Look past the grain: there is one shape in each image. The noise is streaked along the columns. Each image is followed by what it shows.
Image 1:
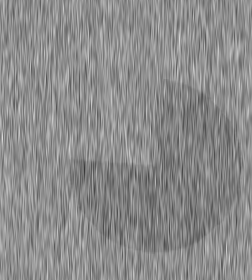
dark disc with a wedge cut out
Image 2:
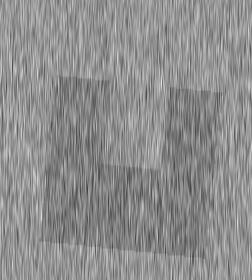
dark square with a notch
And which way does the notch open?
up
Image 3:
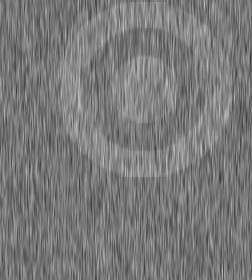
light bullseye
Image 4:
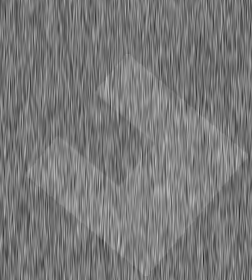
light square with a notch
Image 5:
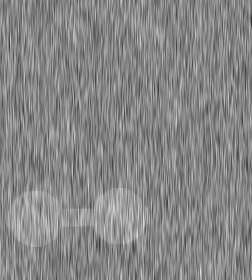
light dumbbell
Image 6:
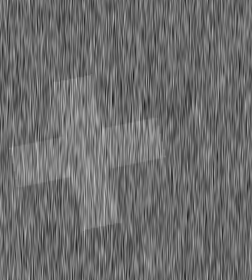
light cross
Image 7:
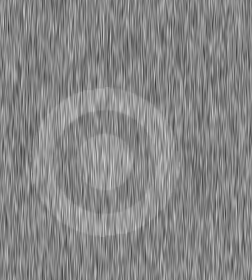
light bullseye
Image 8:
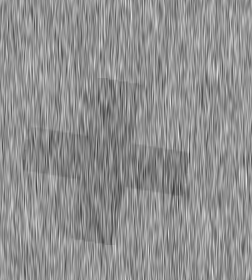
dark cross
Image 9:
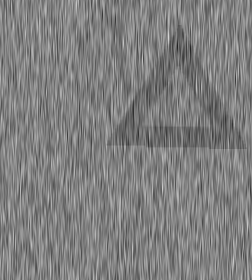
dark triangle frame
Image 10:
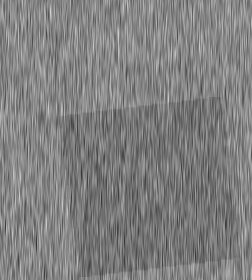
dark square
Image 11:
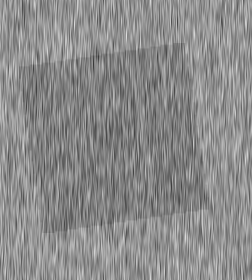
dark square
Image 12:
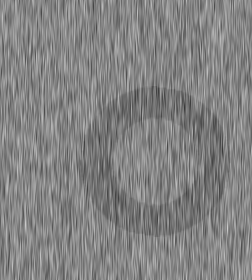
dark ring
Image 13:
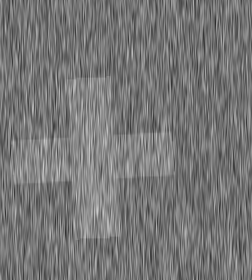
light cross
